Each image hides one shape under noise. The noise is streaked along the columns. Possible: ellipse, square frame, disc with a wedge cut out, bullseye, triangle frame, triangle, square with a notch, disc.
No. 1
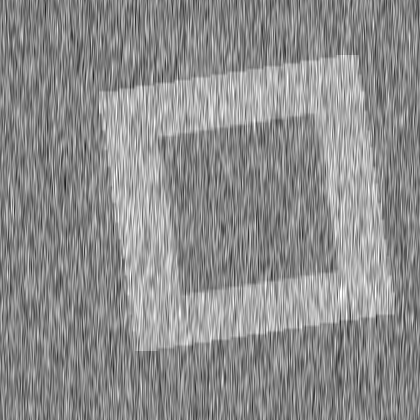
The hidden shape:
square frame
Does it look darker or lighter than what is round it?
lighter
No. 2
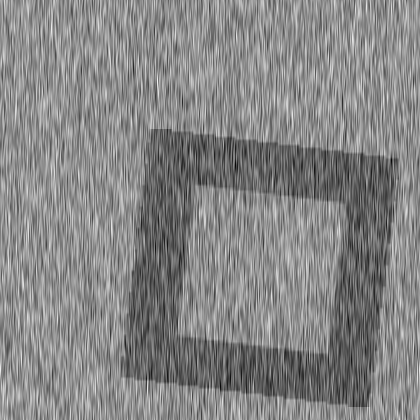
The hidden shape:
square frame
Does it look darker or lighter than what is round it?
darker
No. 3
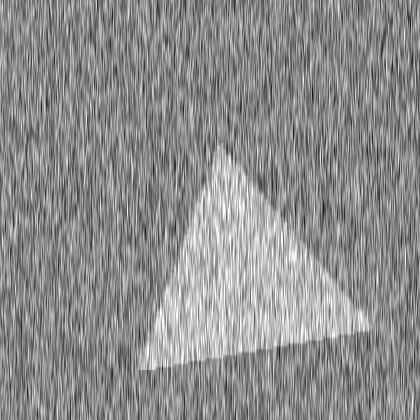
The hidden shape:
triangle
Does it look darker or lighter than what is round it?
lighter
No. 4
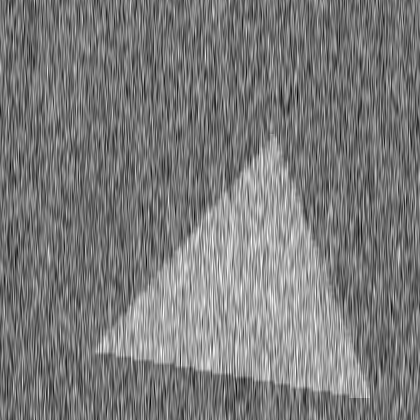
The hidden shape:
triangle
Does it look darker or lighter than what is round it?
lighter
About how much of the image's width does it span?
two thirds
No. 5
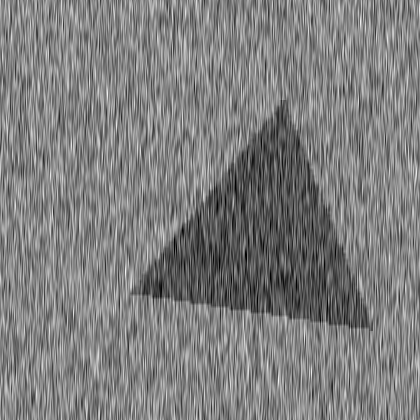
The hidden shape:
triangle
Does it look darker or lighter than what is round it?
darker
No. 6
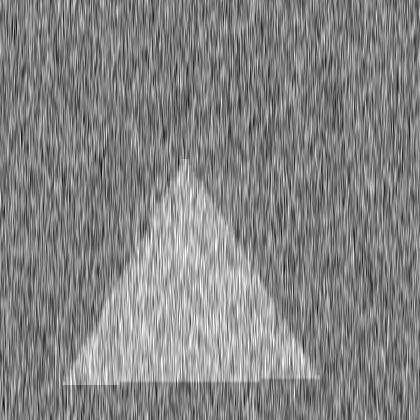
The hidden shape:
triangle
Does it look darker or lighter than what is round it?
lighter
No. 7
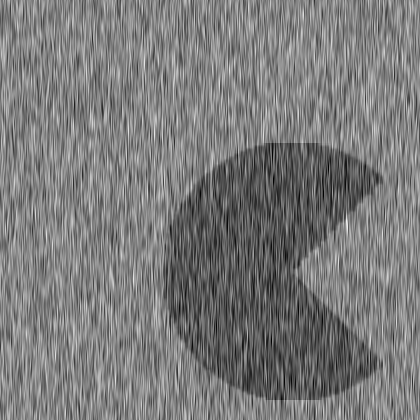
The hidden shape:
disc with a wedge cut out
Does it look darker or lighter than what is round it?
darker
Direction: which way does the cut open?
right
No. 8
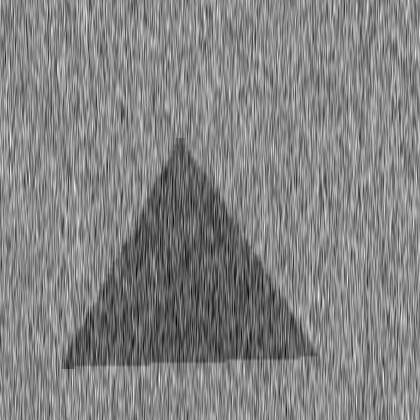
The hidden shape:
triangle
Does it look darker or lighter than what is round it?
darker
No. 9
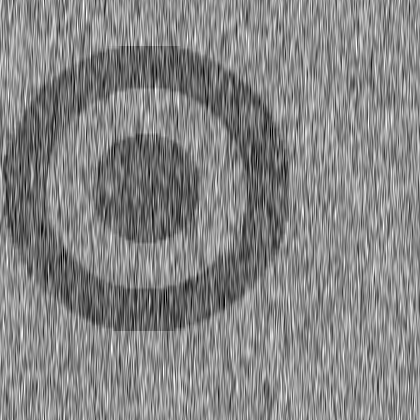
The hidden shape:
bullseye
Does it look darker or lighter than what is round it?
darker
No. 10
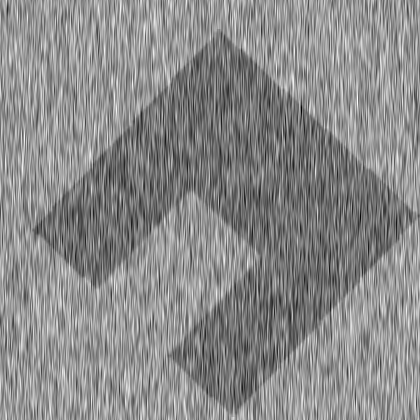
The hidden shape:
square with a notch
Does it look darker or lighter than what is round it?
darker
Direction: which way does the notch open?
down and left
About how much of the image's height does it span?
nearly all
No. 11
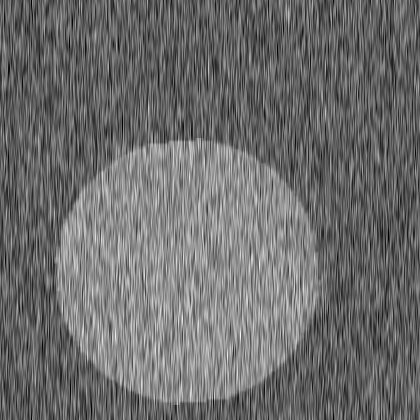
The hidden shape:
disc
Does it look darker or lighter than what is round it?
lighter
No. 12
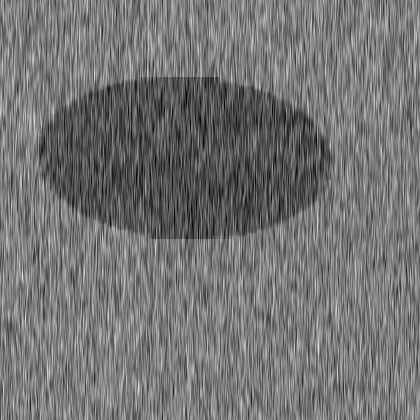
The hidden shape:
ellipse
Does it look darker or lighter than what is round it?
darker
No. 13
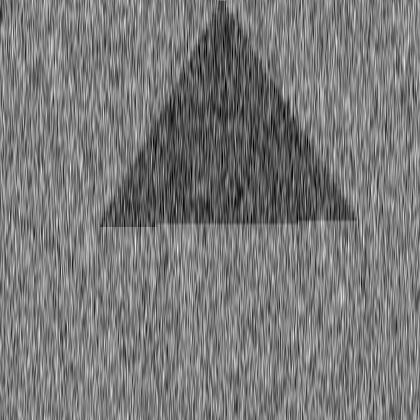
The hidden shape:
triangle
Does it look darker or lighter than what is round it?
darker
